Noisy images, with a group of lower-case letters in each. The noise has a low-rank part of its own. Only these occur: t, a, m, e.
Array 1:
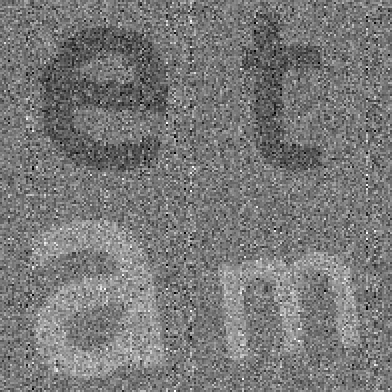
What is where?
top left: dark e; top right: dark t; bottom left: light a; bottom right: light m
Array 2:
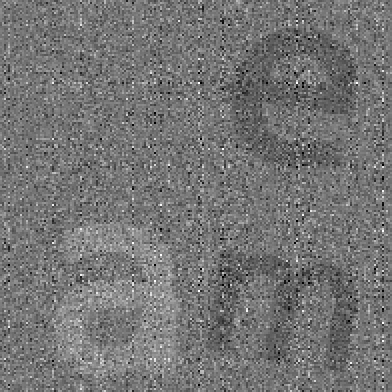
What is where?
top right: dark e; bottom left: light a; bottom right: dark m
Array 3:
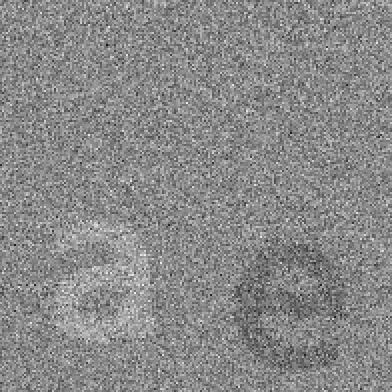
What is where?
bottom left: light a; bottom right: dark e
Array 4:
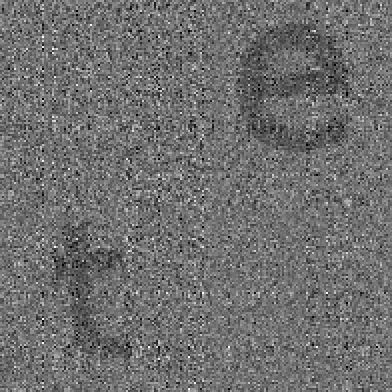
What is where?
top right: dark e; bottom left: dark t
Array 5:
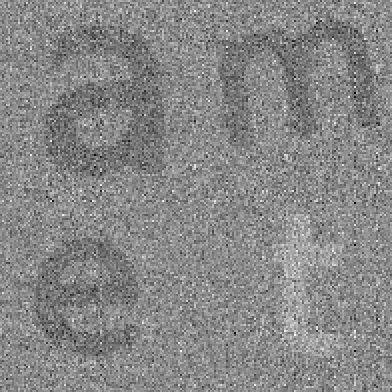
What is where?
top left: dark a; top right: dark m; bottom left: dark e; bottom right: light t
